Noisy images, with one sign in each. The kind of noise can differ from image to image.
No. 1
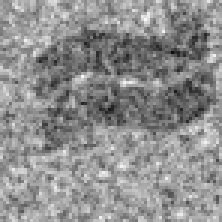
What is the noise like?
blotchy
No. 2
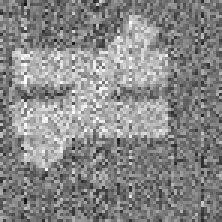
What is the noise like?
columns of uneven size
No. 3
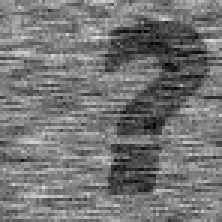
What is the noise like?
streaked along the rows
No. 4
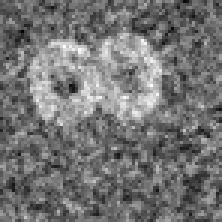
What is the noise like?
blotchy
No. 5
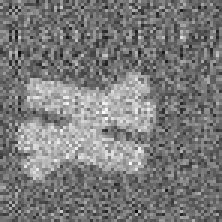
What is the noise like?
low rank plus noise
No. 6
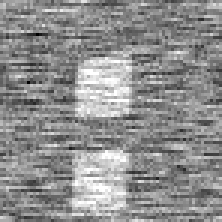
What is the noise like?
streaked along the rows
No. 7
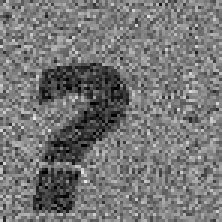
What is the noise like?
low rank plus noise
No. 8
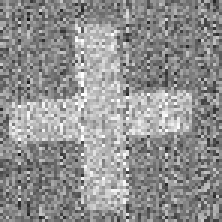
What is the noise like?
columns of uneven size
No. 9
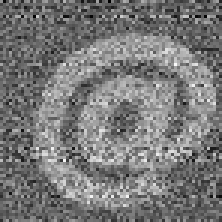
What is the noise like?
rows of uneven size
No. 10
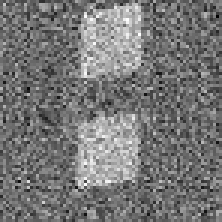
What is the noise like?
low rank plus noise
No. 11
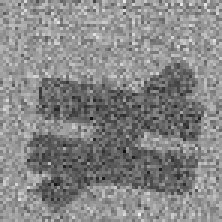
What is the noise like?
low rank plus noise
